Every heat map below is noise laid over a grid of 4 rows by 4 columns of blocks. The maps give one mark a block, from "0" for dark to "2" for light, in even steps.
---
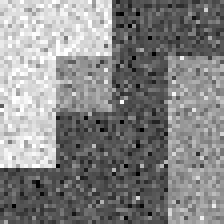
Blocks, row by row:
2 2 0 0
2 1 0 1
2 0 0 1
0 0 0 1
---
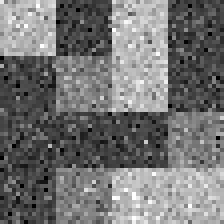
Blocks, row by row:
2 0 2 0
0 1 2 0
0 0 0 1
0 1 2 2
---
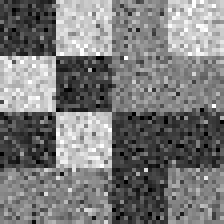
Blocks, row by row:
0 2 1 2
2 0 1 1
0 2 0 0
1 1 0 1
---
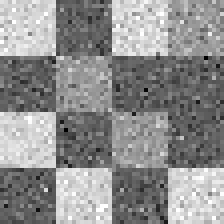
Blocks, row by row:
2 0 2 1
0 1 0 0
2 0 1 0
0 2 0 2
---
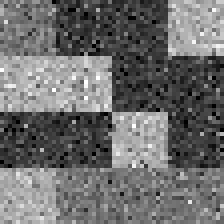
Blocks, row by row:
1 0 0 2
2 2 0 0
0 0 2 0
2 1 1 1
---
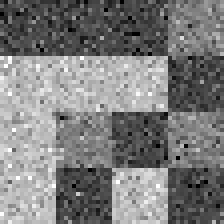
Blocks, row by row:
0 0 0 1
2 2 2 0
2 1 0 1
2 0 2 0
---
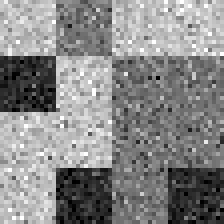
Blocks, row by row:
2 1 2 2
0 2 1 1
2 2 1 1
2 0 1 0
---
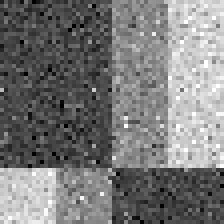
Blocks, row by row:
0 0 1 2
0 0 1 2
0 0 1 2
2 1 0 0
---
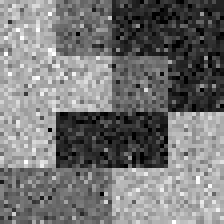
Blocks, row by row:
2 1 0 0
2 2 1 0
2 0 0 2
1 1 2 2
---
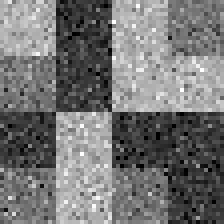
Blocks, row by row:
2 0 2 1
1 0 2 2
0 2 0 0
1 2 1 0
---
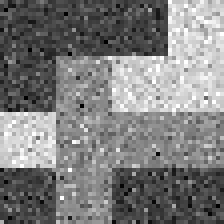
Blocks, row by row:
0 0 0 2
0 1 2 2
2 1 1 1
0 1 0 0
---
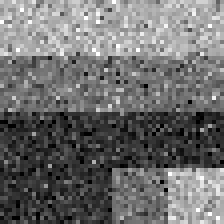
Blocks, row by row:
2 2 2 2
1 1 1 1
0 0 0 0
0 0 1 2
